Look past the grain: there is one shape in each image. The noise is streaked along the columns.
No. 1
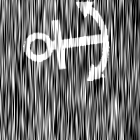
anchor
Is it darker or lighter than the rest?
lighter
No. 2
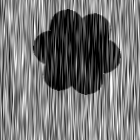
flower
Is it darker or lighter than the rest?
darker
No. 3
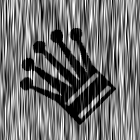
chess queen
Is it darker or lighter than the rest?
darker
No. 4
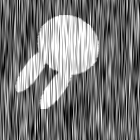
rabbit's head
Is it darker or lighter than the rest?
lighter
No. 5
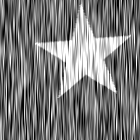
star
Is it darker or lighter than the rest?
lighter
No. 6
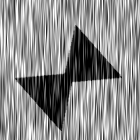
bow tie
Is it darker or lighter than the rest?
darker
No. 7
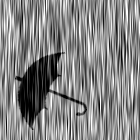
umbrella
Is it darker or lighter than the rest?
darker
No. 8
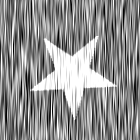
star
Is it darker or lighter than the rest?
lighter
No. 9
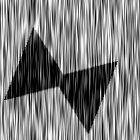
bow tie
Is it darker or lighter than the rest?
darker
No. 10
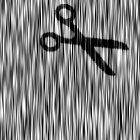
pair of scissors
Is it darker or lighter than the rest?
darker
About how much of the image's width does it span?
two thirds
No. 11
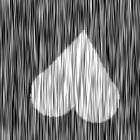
heart
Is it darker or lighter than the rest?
lighter
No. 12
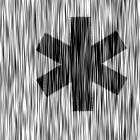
asterisk
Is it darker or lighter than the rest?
darker
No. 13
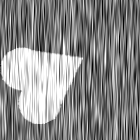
heart
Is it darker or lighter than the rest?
lighter
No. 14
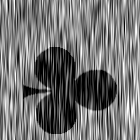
club
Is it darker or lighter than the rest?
darker
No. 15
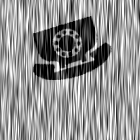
telephone
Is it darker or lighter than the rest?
darker
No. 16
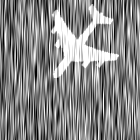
airplane
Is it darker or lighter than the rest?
lighter
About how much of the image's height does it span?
half
